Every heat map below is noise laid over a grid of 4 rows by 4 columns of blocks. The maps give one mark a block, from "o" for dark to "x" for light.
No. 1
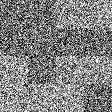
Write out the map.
ooxx
oooo
xoxx
xxxo
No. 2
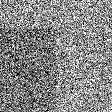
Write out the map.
xxxx
ooxx
ooxx
ooxx
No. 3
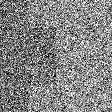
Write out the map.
oxxx
ooxx
ooxx
oxxx
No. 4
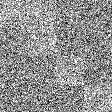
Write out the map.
xxoo
oxoo
ooxo
ooox
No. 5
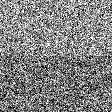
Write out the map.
xxxx
xxxx
oooo
oooo
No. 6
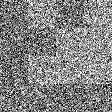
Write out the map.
oxox
ooxx
oxxx
oooo
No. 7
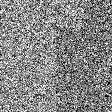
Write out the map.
xxxo
xxoo
xxoo
xxoo
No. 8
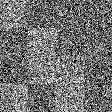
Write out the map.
xooo
oxoo
oxxo
xoxo
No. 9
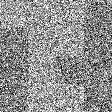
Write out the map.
xxxo
oxxo
oxoo
oxxo
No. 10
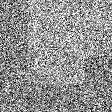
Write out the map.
oxxx
oxxx
oxxo
oooo
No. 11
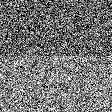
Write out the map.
oooo
oooo
xxxx
xxxx
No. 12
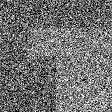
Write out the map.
oooo
oxxx
ooxx
ooxx
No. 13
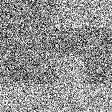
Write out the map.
ooxx
oooo
ooxo
xxxx
